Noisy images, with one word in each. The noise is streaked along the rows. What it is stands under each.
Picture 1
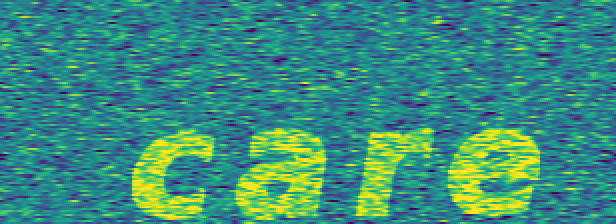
care
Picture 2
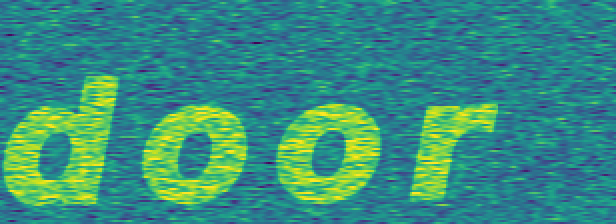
door
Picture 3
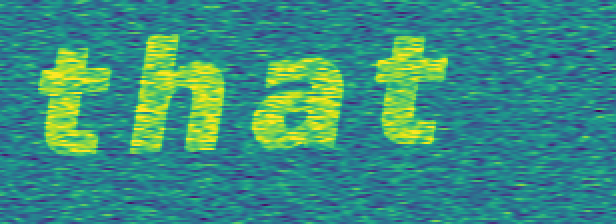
that
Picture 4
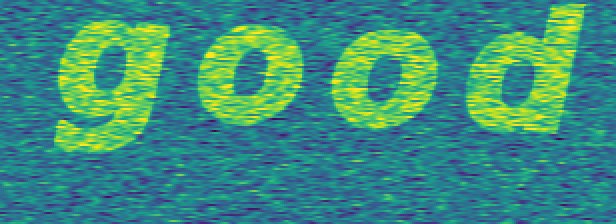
good
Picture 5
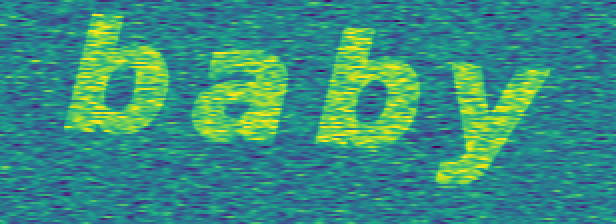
baby
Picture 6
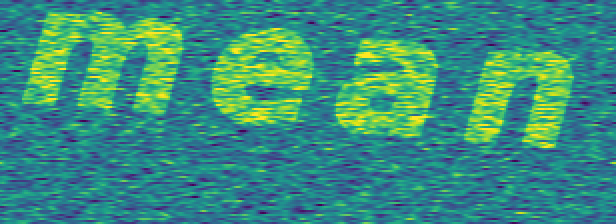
mean
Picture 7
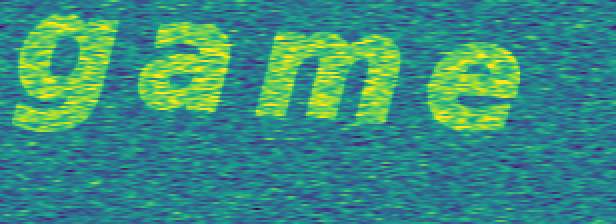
game
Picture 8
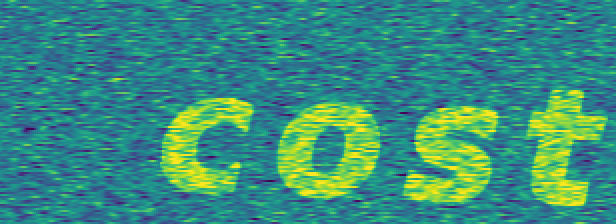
cost
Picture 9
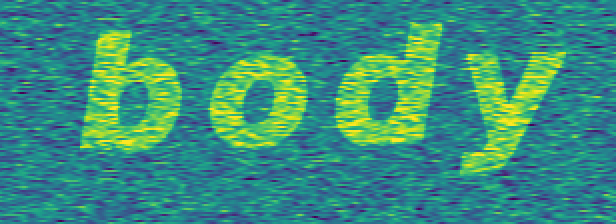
body
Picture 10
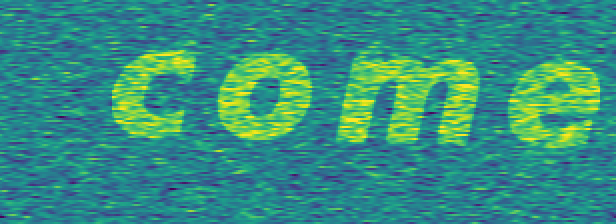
come
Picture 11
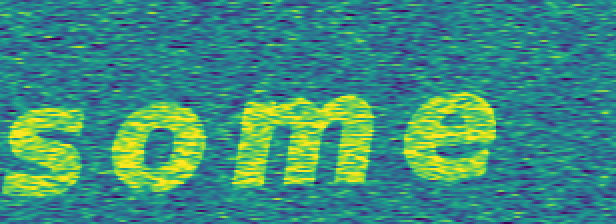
some
